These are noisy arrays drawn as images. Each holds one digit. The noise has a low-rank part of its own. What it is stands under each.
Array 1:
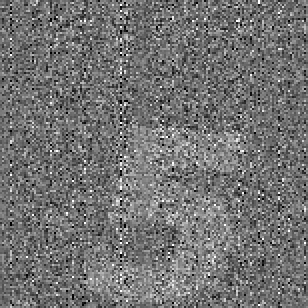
light 5
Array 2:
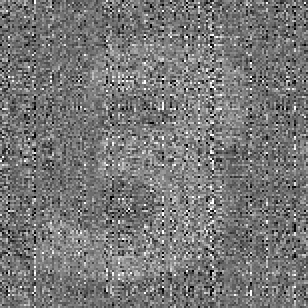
light 3
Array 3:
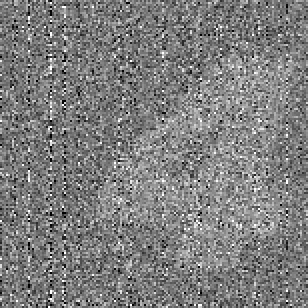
light 4
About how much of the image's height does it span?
two thirds
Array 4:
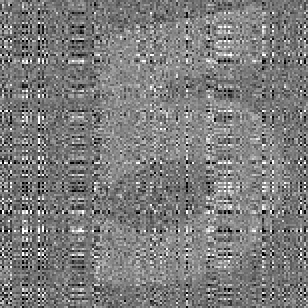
light 5
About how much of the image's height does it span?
nearly all
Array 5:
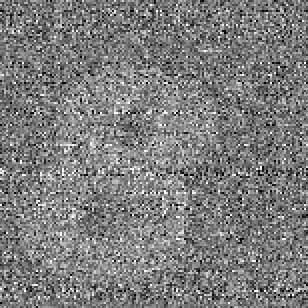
light 8
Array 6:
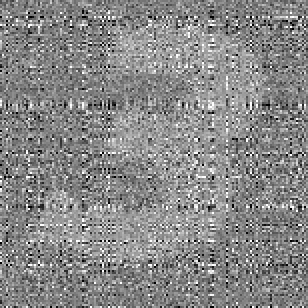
light 3
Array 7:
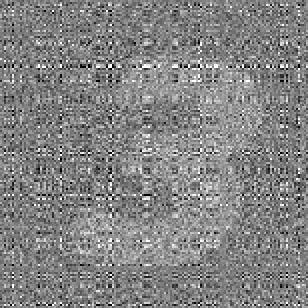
light 3
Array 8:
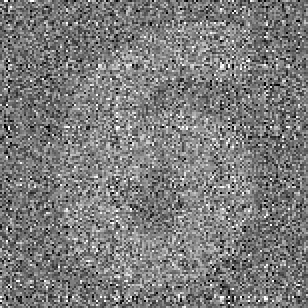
light 6
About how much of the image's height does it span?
nearly all
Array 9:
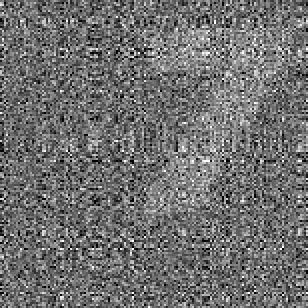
light 7
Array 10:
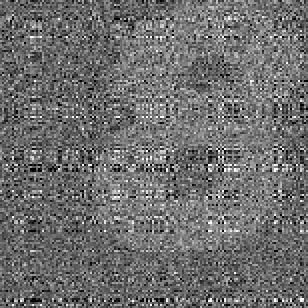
light 8
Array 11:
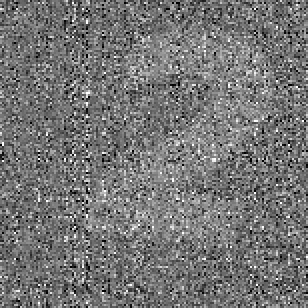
light 2
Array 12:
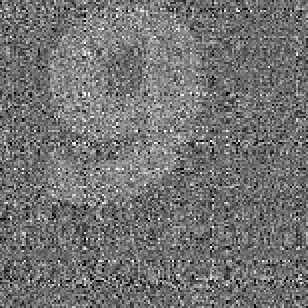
light 9
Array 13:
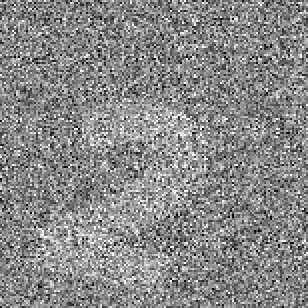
light 2
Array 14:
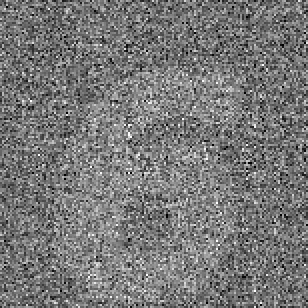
light 6
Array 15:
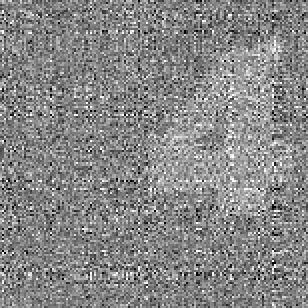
light 4
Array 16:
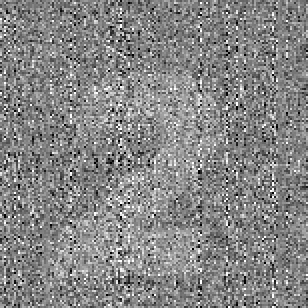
light 2
